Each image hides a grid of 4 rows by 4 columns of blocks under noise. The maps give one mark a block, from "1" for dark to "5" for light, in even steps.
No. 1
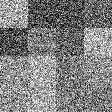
5 1 1 2
1 3 2 5
4 5 3 4
4 5 3 3
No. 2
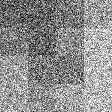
1 1 2 4
2 1 3 5
4 2 2 5
4 3 4 5
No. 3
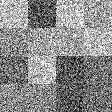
5 1 5 4
3 4 4 5
2 5 1 2
3 3 1 2
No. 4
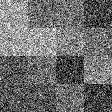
5 3 3 1
5 5 4 3
2 3 1 4
2 2 3 1
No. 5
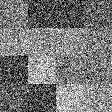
3 1 1 2
4 4 4 3
1 5 3 3
2 1 5 4
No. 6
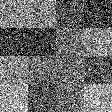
4 4 2 1
1 1 3 4
4 3 3 2
5 2 3 5
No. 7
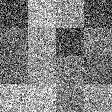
1 5 4 1
2 4 1 3
2 4 3 2
5 5 3 4
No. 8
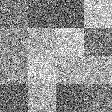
2 1 1 5
3 4 5 2
3 5 4 4
1 4 1 2
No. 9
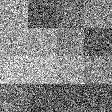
4 1 2 3
4 4 3 1
5 5 4 3
2 1 1 1
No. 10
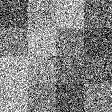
1 4 5 2
3 5 3 1
5 4 2 2
5 3 1 3
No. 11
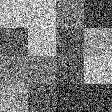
5 5 3 1
2 5 2 4
3 3 2 5
4 2 1 1
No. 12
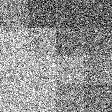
3 1 1 1
5 4 2 2
5 5 4 3
5 5 3 2
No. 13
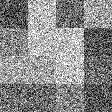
1 5 2 4
3 5 5 1
4 4 5 2
2 2 3 1
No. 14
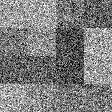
5 5 3 2
3 4 1 5
2 2 1 5
5 4 3 3
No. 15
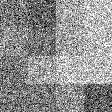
2 1 4 5
3 2 4 5
2 4 5 5
2 2 3 1
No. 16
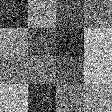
1 4 2 3
4 2 1 5
3 3 2 5
5 1 3 4
